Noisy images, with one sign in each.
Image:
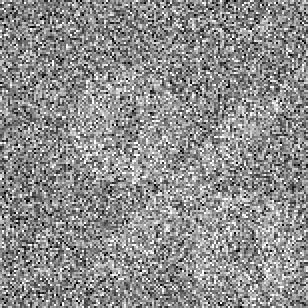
percent sign
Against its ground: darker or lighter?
lighter
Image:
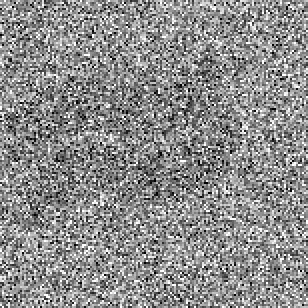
approximately sign
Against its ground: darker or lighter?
darker
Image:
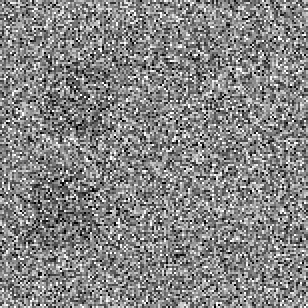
colon
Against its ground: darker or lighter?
darker
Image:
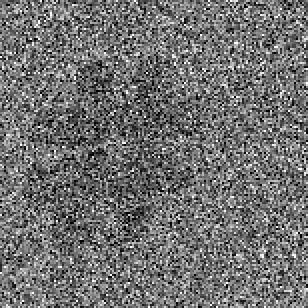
hash sign
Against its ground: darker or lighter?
darker
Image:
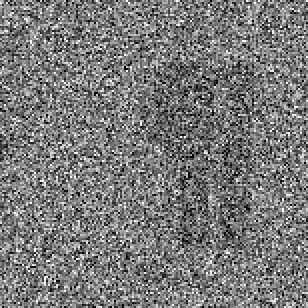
pilcrow
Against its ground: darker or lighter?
darker
